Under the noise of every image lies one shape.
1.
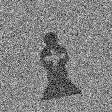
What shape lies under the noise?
chess bishop
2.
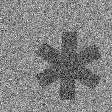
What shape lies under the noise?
asterisk
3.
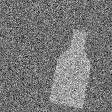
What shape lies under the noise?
bottle
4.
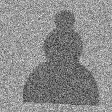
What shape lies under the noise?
chess pawn
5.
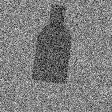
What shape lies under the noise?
bottle
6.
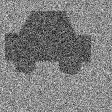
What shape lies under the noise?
car
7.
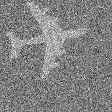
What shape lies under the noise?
airplane
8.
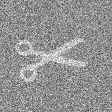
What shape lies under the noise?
pair of scissors
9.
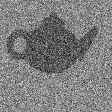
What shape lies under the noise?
teapot
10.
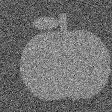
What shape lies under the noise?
apple
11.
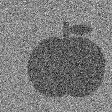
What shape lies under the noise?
apple
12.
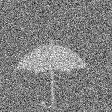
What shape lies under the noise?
umbrella
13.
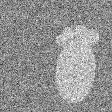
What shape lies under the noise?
footprint
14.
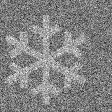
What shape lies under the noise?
snowflake
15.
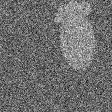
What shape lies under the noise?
footprint
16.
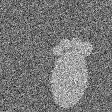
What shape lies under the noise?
footprint
